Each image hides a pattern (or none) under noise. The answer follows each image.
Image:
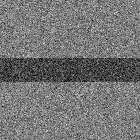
one horizontal stripe
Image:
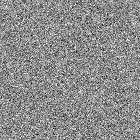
only noise
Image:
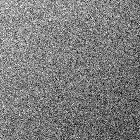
a smooth slope
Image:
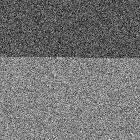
a sharp edge
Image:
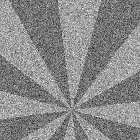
spokes from one point
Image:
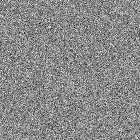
only noise
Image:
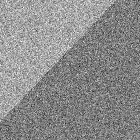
a sharp edge
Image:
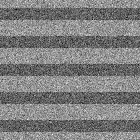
horizontal stripes
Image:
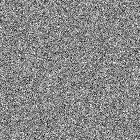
only noise
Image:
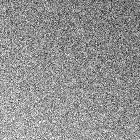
a smooth slope
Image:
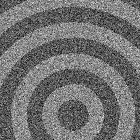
rings round one point
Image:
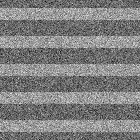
horizontal stripes
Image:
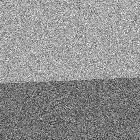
a sharp edge
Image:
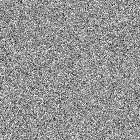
only noise
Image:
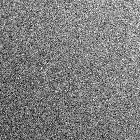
a smooth slope
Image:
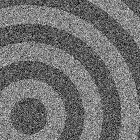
rings round one point
